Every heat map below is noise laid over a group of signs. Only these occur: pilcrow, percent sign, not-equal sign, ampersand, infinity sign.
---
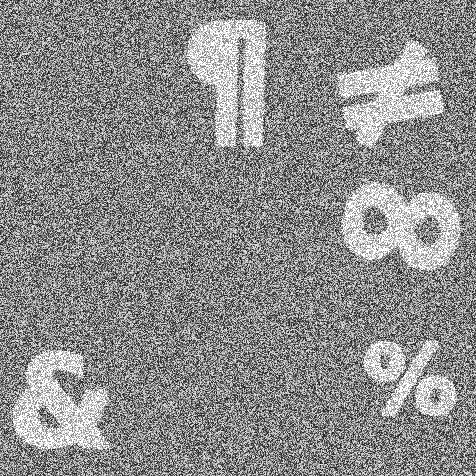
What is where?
top middle: pilcrow; top right: not-equal sign; middle right: infinity sign; bottom left: ampersand; bottom right: percent sign
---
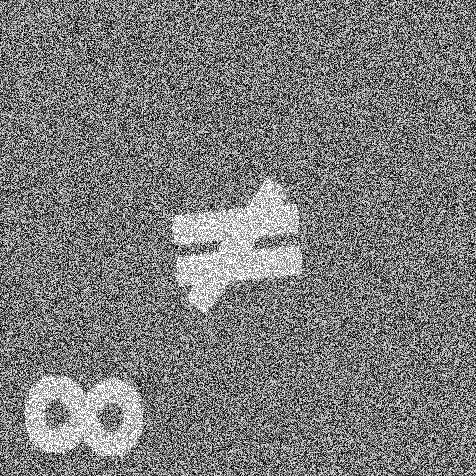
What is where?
centre: not-equal sign; bottom left: infinity sign
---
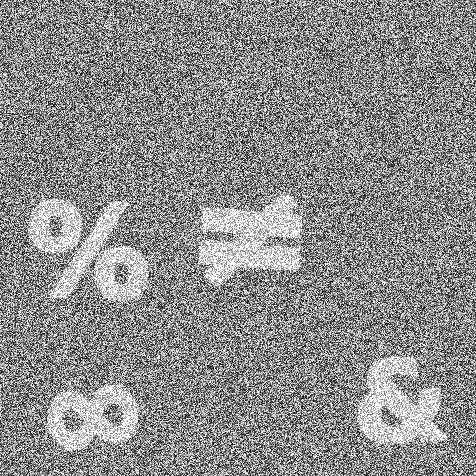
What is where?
middle left: percent sign; centre: not-equal sign; bottom left: infinity sign; bottom right: ampersand
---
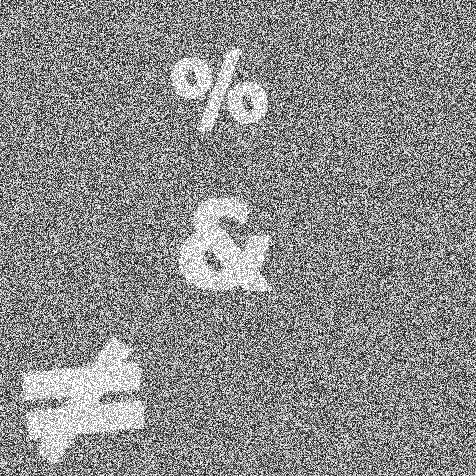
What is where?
top middle: percent sign; centre: ampersand; bottom left: not-equal sign
